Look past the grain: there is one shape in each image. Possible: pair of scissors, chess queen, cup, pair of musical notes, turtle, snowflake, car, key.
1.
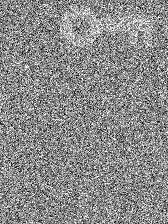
light key
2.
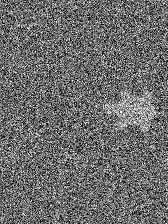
light turtle, middle right
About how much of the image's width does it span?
a third
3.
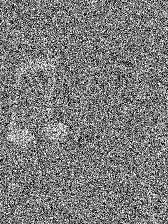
light pair of musical notes, middle left
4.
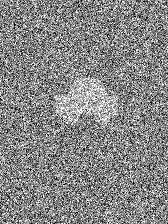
light car, centre
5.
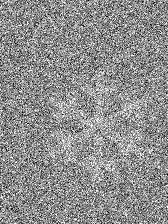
light snowflake
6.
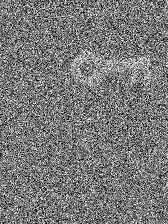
light key
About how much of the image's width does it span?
half
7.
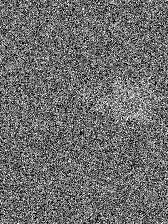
light turtle, middle right
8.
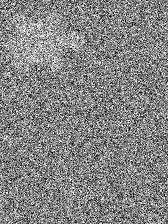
light turtle
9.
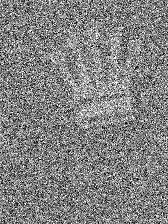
light chess queen
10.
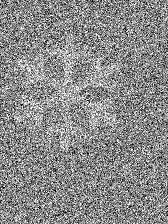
light snowflake
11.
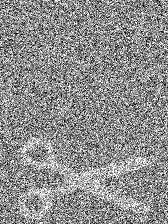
light pair of scissors
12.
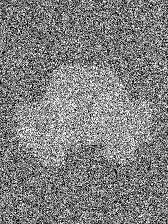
light car
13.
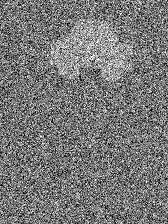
light car
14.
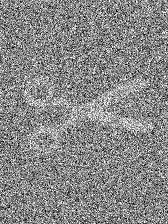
light pair of scissors
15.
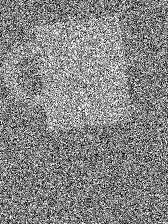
light cup
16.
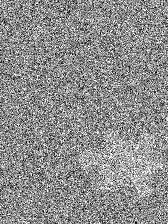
light turtle
